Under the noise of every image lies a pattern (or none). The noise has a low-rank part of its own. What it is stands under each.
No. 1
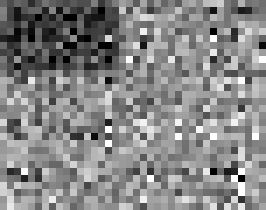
one block
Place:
top left
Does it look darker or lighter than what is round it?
darker
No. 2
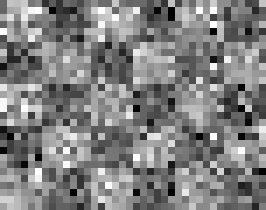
a checkerboard
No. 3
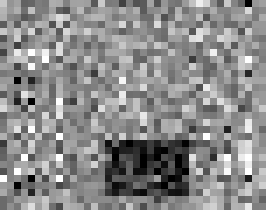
one block
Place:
bottom middle
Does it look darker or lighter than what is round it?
darker
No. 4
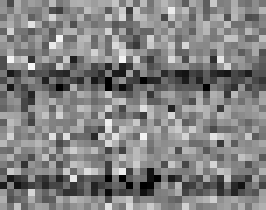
bands of rows
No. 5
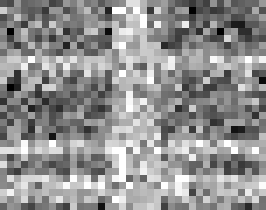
bands of rows crossing bands of columns
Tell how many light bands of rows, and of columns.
3 and 1
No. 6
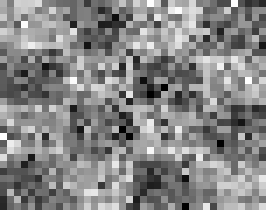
a checkerboard
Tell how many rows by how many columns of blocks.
4 by 4
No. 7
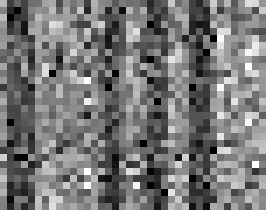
bands of columns
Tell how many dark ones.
4
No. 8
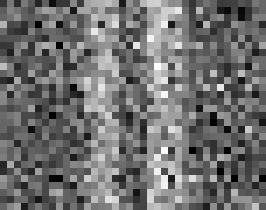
bands of columns
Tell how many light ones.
2
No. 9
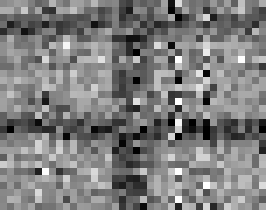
bands of rows crossing bands of columns
